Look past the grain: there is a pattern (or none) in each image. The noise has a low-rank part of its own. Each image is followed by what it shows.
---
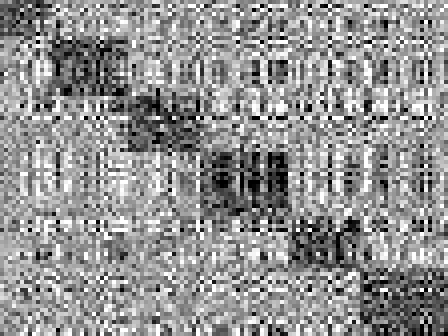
blocks along the diagonal
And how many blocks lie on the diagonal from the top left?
6
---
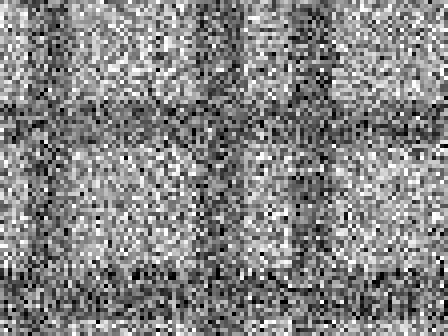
bands of rows crossing bands of columns
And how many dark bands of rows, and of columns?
2 and 3
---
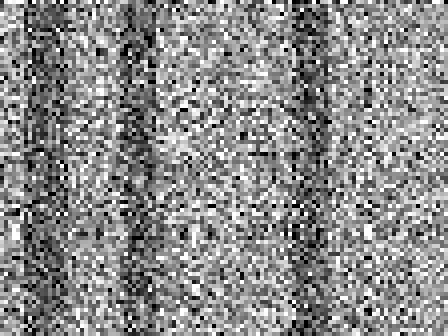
bands of columns
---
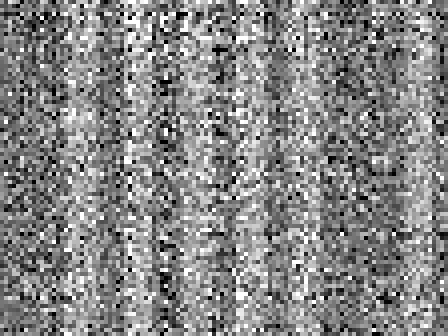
bands of columns
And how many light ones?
6
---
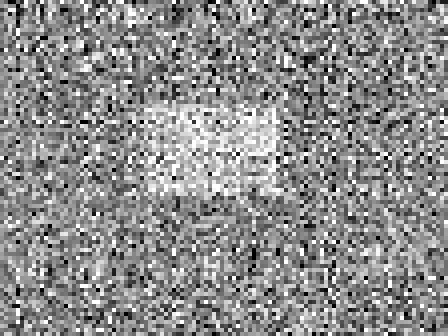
one block
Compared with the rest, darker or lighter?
lighter
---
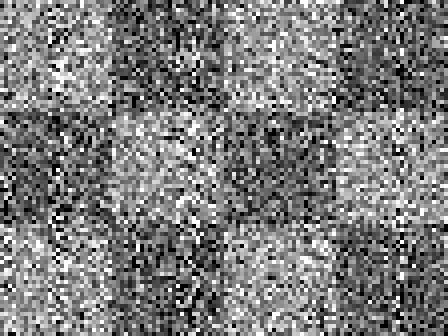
a checkerboard
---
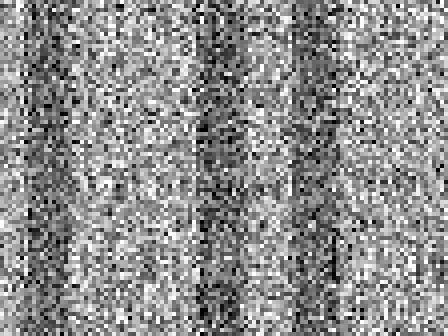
bands of columns
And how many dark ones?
3
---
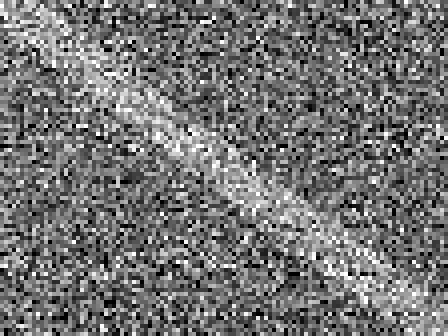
a diagonal band
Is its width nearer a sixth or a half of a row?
a sixth
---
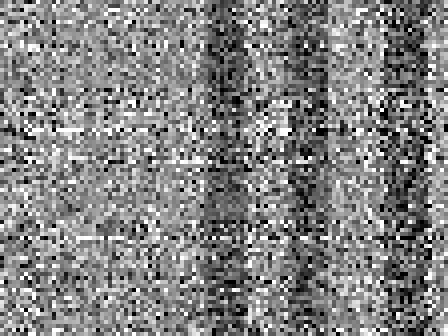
bands of columns
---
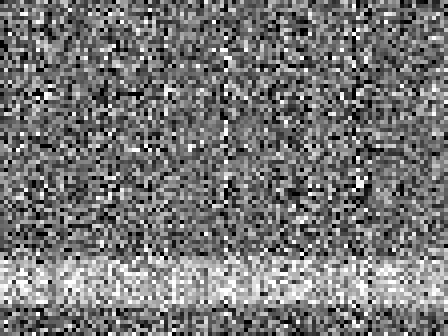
one band of rows
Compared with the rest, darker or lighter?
lighter
